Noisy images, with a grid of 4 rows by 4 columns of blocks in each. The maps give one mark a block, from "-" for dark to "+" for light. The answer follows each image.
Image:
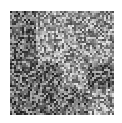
- + + +
- + + +
- - + -
- - - +
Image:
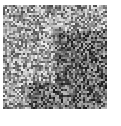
+ + + +
+ + - -
+ + - -
+ - - -
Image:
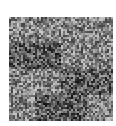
+ + + +
- - + +
+ + - -
+ - - +
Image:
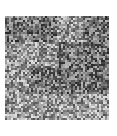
- - + -
+ + - -
+ - - -
+ + + +
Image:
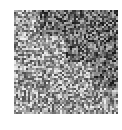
+ - - -
+ + - -
+ + + -
+ + + +
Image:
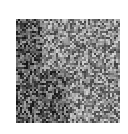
- + + +
- + + +
- - + +
- - + +
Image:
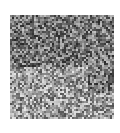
- - - -
- - - -
+ + + -
+ + + +
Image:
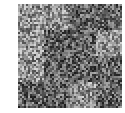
+ + - -
+ - - +
+ - - -
- - + -
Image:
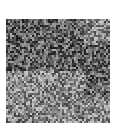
- - - +
- - - -
+ + + -
+ + + +
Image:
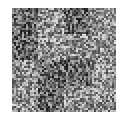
- + - +
- + + +
+ - - +
+ - + +
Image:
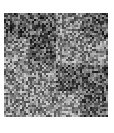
- - + -
+ - + +
+ + - -
+ + + -
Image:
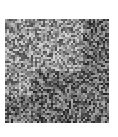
+ + + -
+ + + -
+ - - -
- - - -
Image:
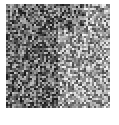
- - - +
- - + +
- - + +
- - + +
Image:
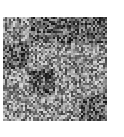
+ - - -
- + + +
+ - + +
+ + + -
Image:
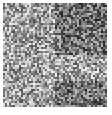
+ + - -
+ + - -
+ + + +
+ + - -
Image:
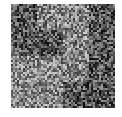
- + + -
- - + -
+ + + -
+ + - -
